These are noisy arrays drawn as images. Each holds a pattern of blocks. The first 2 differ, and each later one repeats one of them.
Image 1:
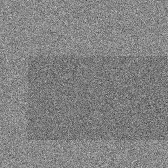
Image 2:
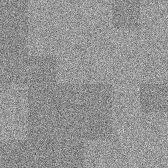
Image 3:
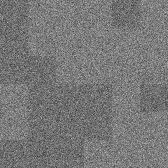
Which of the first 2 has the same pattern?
2
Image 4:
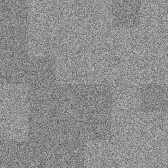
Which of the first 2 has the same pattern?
2
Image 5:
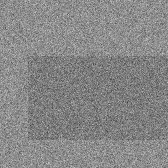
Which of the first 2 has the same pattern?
1
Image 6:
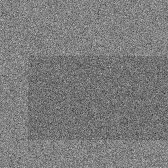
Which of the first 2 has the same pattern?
1
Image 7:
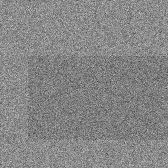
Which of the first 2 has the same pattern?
1
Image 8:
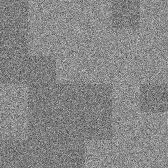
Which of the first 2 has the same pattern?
2
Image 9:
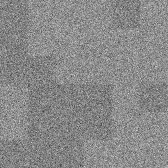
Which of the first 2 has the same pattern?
2
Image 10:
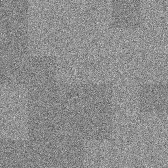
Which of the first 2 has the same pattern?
2
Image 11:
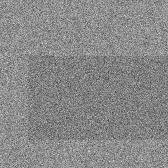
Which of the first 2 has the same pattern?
1
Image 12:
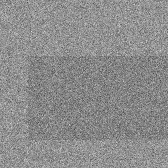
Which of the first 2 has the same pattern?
1
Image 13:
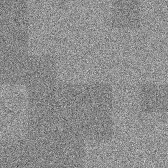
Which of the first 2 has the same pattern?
2
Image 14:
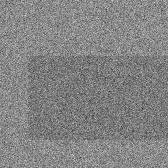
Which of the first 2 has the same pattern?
1
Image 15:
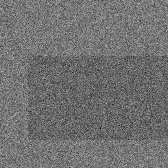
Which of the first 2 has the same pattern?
1
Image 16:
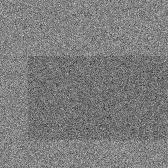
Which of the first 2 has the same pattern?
1
